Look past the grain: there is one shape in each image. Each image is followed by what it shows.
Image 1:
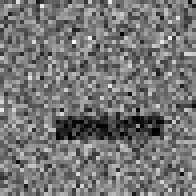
bar
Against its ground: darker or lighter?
darker
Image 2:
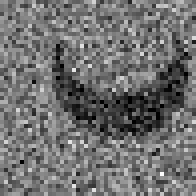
crescent
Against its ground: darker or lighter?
darker
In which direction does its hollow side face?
up
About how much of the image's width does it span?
two thirds
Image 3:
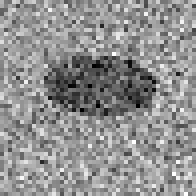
ellipse
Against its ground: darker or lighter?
darker
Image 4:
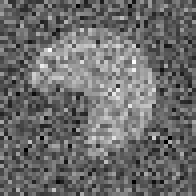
disc with a wedge cut out
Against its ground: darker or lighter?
lighter
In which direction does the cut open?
down and left
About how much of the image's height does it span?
two thirds
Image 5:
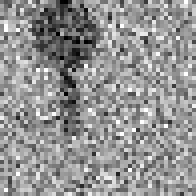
lollipop
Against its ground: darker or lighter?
darker
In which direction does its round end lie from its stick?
up
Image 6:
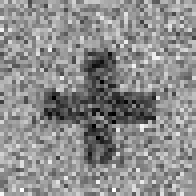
cross
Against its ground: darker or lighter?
darker
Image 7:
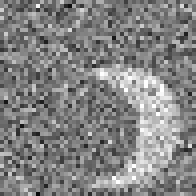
crescent
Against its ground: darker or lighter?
lighter
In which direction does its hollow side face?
left
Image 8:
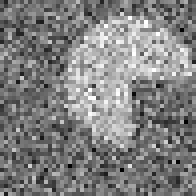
disc with a wedge cut out
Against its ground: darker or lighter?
lighter
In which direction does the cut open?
down and right
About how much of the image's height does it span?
two thirds
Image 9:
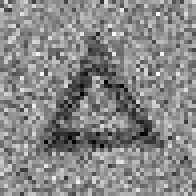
triangle frame
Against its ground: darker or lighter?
darker
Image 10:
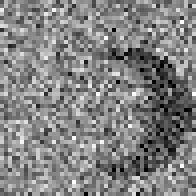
crescent
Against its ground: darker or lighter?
darker
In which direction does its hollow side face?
left
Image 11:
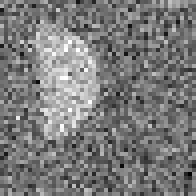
half disc
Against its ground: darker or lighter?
lighter
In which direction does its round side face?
right
